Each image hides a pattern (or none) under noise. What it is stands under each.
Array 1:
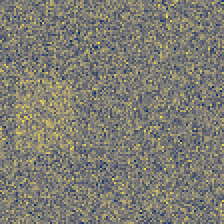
one block
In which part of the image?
middle left
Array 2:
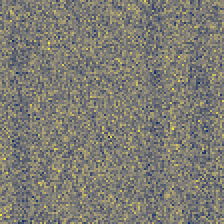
bands of columns
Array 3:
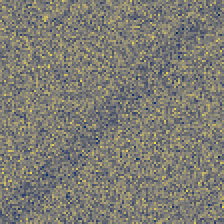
a diagonal band
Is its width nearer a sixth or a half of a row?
a sixth
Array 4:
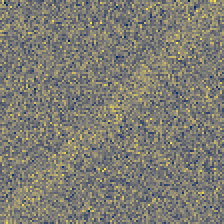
a diagonal band
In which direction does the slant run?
bottom left to top right
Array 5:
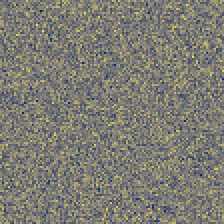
only noise
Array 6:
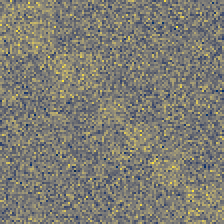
blocks along the diagonal
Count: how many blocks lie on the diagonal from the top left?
6
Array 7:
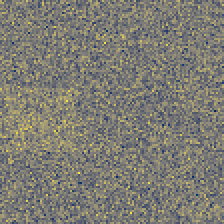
one block
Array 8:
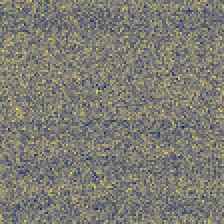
bands of rows
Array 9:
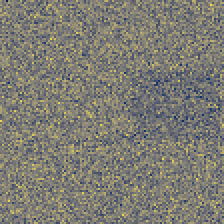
one block
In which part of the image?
middle right
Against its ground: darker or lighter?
darker
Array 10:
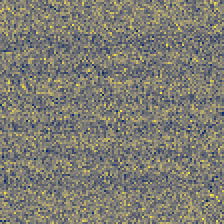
bands of rows
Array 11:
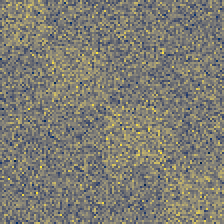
blocks along the diagonal
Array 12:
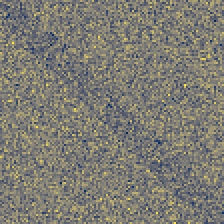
a diagonal band
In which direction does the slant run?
top left to bottom right
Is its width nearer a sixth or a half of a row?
a sixth
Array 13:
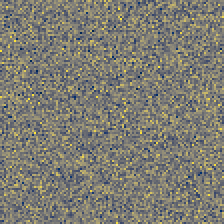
only noise
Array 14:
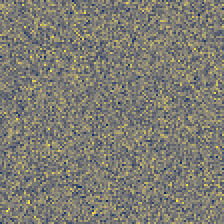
only noise
